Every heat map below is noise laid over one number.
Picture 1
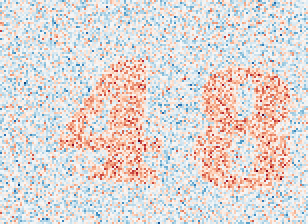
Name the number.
48
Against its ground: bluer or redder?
redder
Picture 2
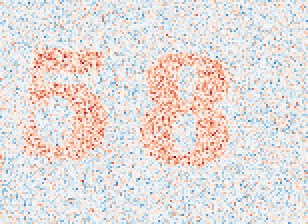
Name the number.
58
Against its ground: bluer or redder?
redder
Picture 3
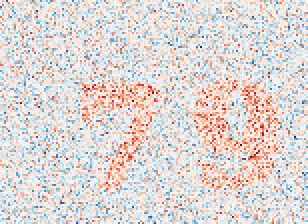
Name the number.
79
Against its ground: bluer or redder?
redder
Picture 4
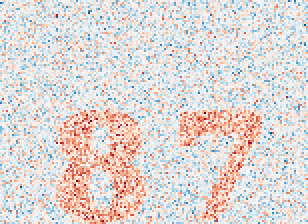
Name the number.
87
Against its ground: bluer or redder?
redder
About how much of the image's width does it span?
two thirds
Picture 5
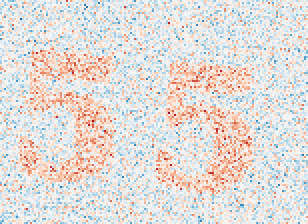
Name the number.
55
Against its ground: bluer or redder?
redder
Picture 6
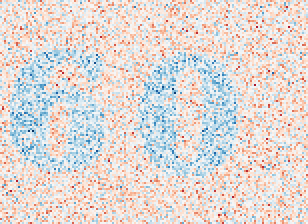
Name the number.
60
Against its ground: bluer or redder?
bluer
